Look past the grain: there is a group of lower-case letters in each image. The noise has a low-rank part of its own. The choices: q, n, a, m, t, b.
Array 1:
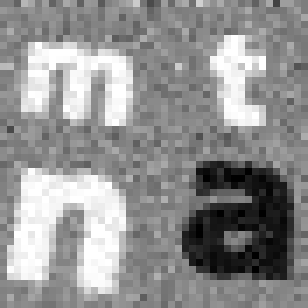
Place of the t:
top right
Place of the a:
bottom right
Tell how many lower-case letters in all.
4
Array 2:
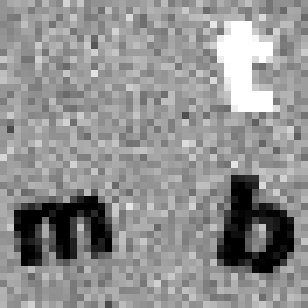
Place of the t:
top right
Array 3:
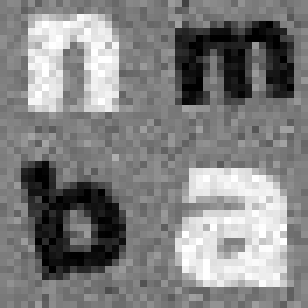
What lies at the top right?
m
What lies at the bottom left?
b
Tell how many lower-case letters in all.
4
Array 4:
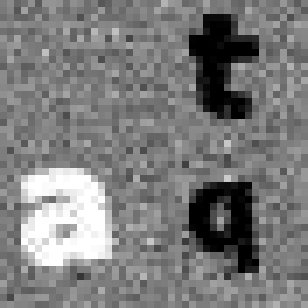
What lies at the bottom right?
q
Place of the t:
top right
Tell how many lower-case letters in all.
3
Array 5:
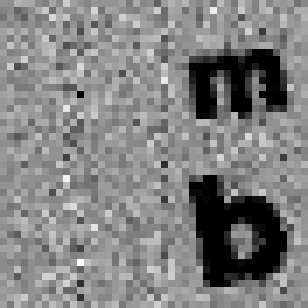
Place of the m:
top right
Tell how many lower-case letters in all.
2
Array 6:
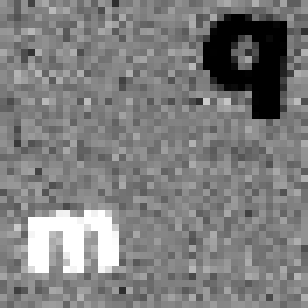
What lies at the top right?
q
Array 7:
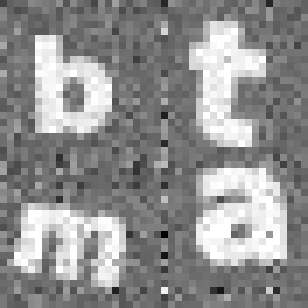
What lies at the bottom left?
m
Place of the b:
top left
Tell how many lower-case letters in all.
4
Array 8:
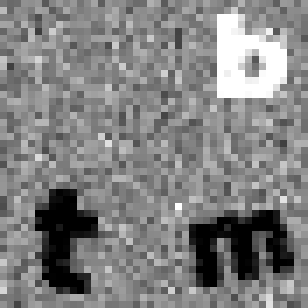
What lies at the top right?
b
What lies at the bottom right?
m
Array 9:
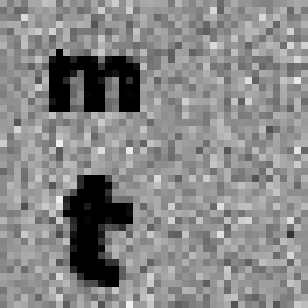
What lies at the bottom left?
t
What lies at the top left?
m
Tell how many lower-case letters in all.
2
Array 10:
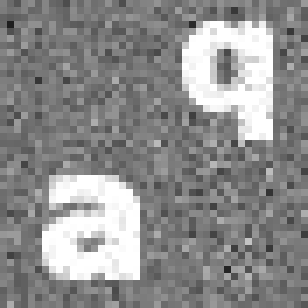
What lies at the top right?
q
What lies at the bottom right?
nothing
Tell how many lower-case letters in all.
2
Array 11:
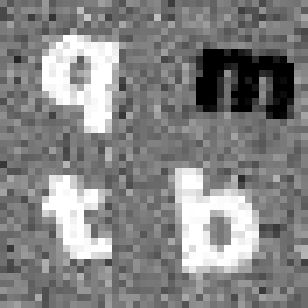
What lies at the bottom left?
t
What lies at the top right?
m
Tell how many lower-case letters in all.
4
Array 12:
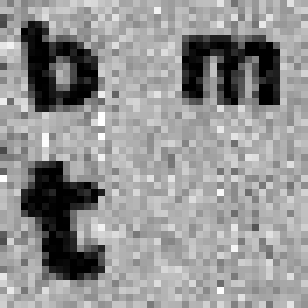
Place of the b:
top left
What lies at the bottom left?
t
